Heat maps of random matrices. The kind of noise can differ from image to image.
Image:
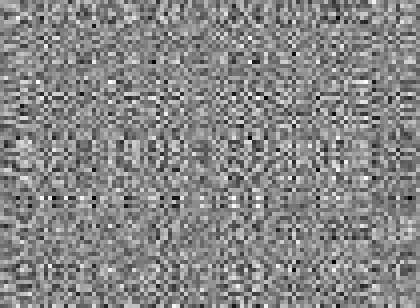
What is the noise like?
low rank plus noise
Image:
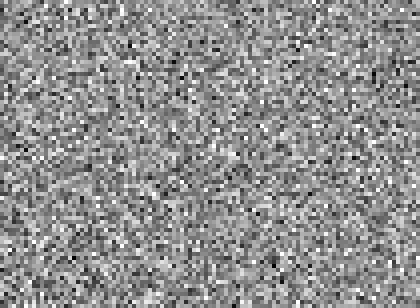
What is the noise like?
independent entries
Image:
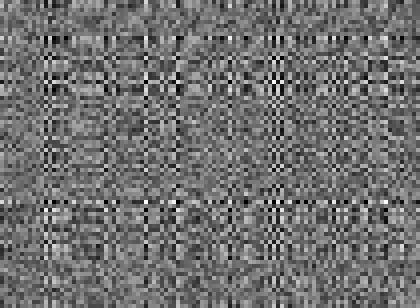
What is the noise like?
low rank plus noise
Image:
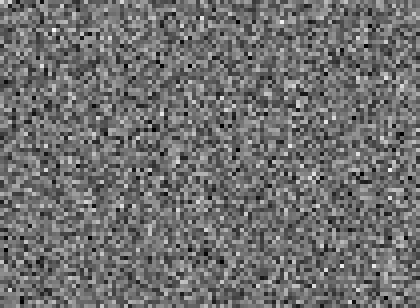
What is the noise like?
independent entries
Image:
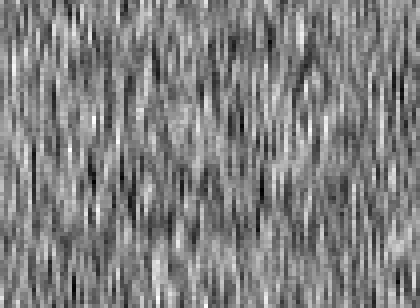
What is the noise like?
streaked along the columns
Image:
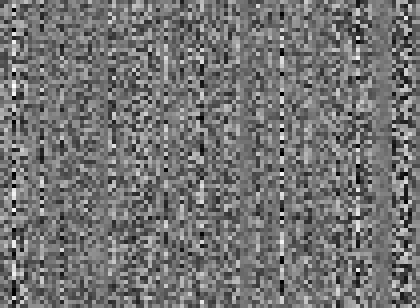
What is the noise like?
columns of uneven size
